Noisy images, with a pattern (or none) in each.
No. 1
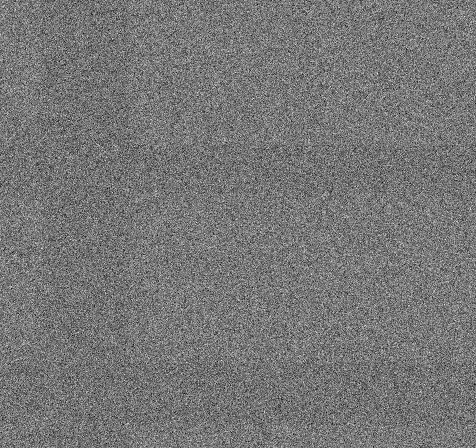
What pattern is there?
bands of rows crossing bands of columns
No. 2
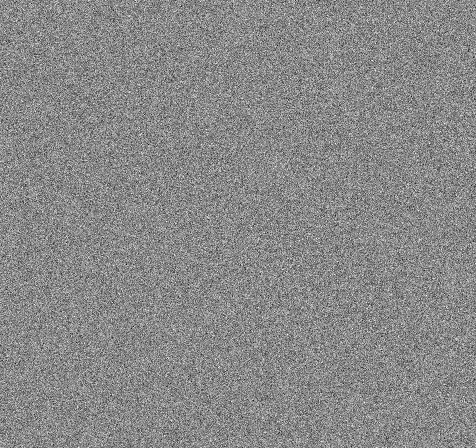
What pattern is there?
only noise
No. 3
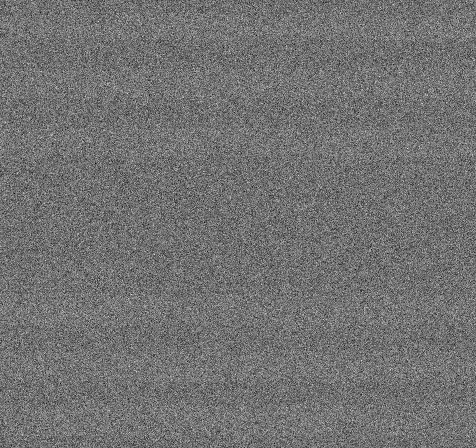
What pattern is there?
bands of rows
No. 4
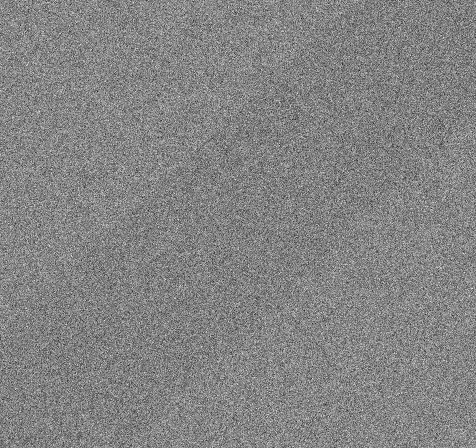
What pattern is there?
a diagonal band
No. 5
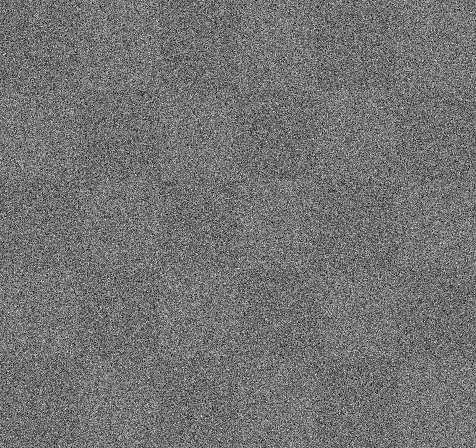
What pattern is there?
a checkerboard
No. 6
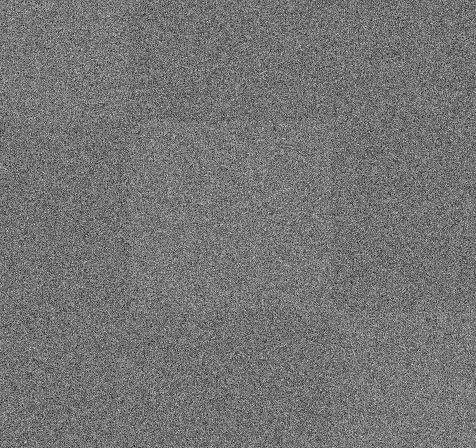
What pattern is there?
blocks along the diagonal
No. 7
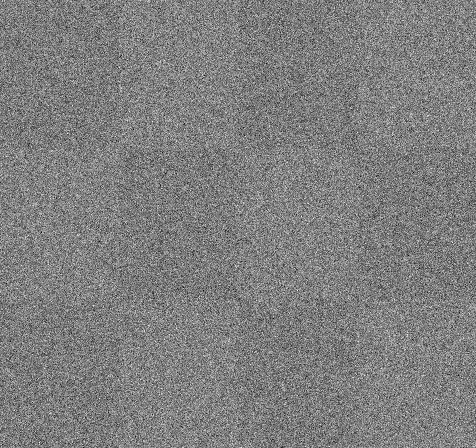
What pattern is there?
a checkerboard
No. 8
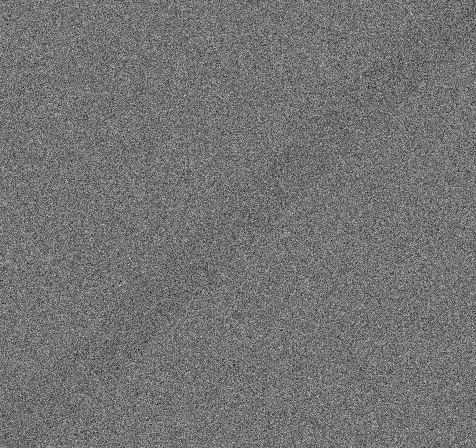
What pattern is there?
a diagonal band
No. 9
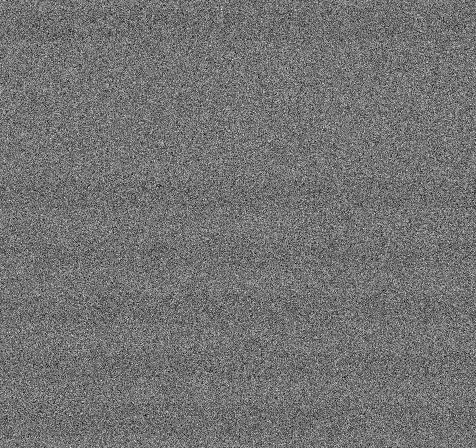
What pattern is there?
bands of rows
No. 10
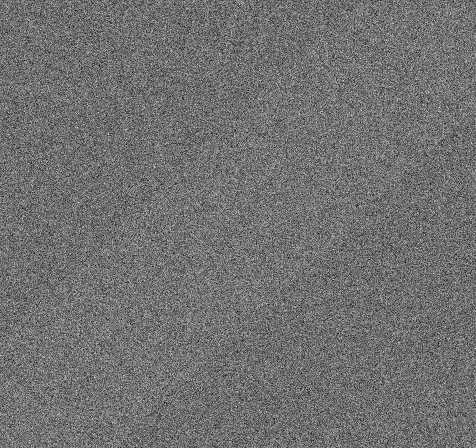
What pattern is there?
a diagonal band
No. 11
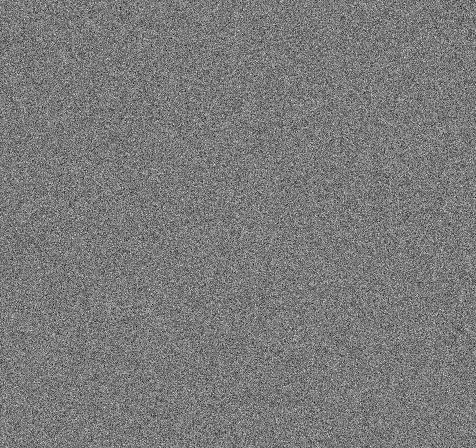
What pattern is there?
only noise
